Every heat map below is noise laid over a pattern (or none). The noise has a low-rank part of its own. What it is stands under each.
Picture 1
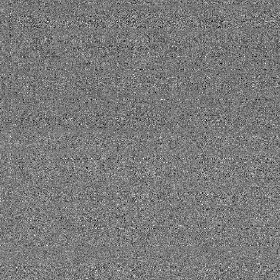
a sharp edge
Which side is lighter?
bottom
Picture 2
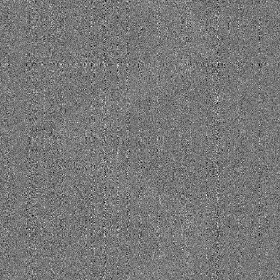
a wavy band
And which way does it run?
top to bottom
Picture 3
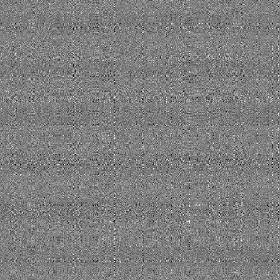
horizontal stripes
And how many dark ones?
6
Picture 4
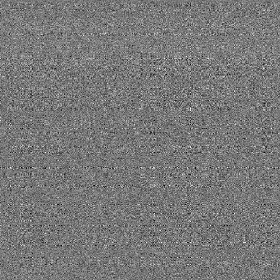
one horizontal stripe
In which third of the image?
top
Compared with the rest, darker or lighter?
lighter
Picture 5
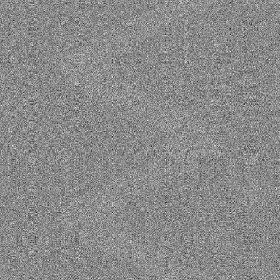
a wavy band
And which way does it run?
top to bottom
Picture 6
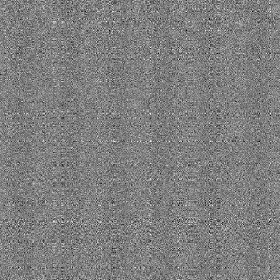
vertical stripes
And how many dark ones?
6
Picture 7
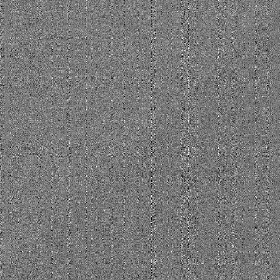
a sharp edge
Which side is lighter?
top left
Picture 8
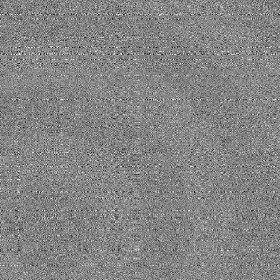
rings round one point
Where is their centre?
bottom left
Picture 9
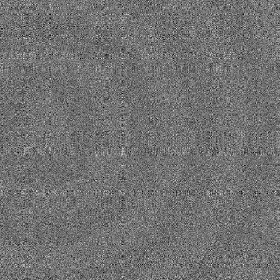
rings round one point
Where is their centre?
middle left
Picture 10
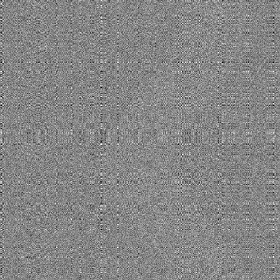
a wavy band
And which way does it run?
top to bottom
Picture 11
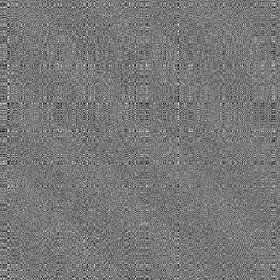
diagonal stripes
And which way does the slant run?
top left to bottom right
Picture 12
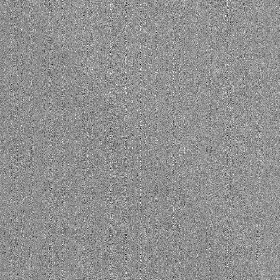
a sharp edge
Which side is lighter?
top right
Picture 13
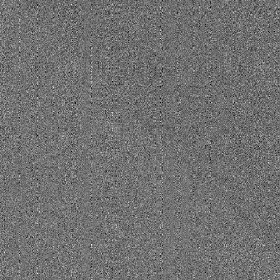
a sharp edge
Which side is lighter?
bottom left
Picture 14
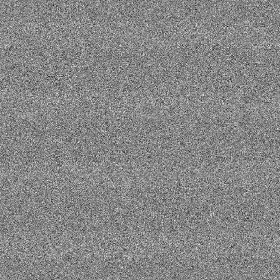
horizontal stripes
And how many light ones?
4
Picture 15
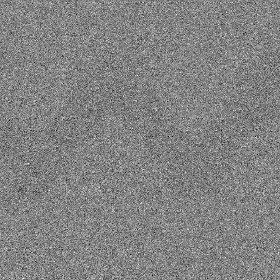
a wavy band
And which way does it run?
left to right
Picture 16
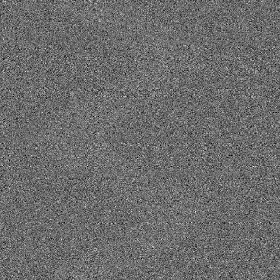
a wavy band
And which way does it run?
top to bottom
